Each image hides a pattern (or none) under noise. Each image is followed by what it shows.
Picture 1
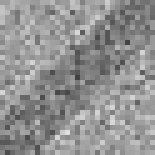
a diagonal band
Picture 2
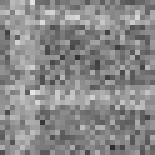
bands of rows crossing bands of columns
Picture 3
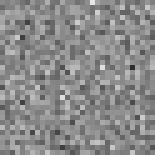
only noise
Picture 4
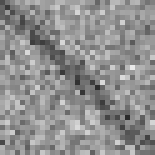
a diagonal band
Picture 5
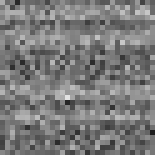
bands of rows
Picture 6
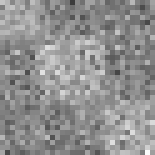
blocks along the diagonal
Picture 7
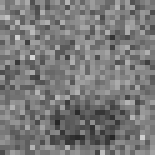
one block
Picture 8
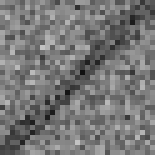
a diagonal band
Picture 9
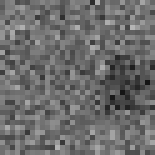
one block
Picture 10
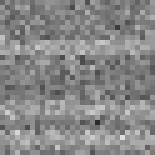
bands of rows
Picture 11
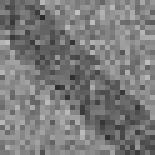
a diagonal band
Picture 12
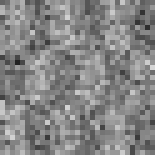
a checkerboard
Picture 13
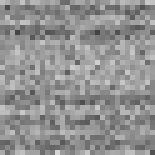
bands of rows
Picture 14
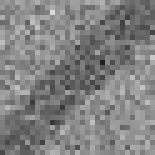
a diagonal band
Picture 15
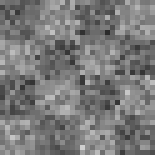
a checkerboard
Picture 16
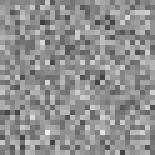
only noise
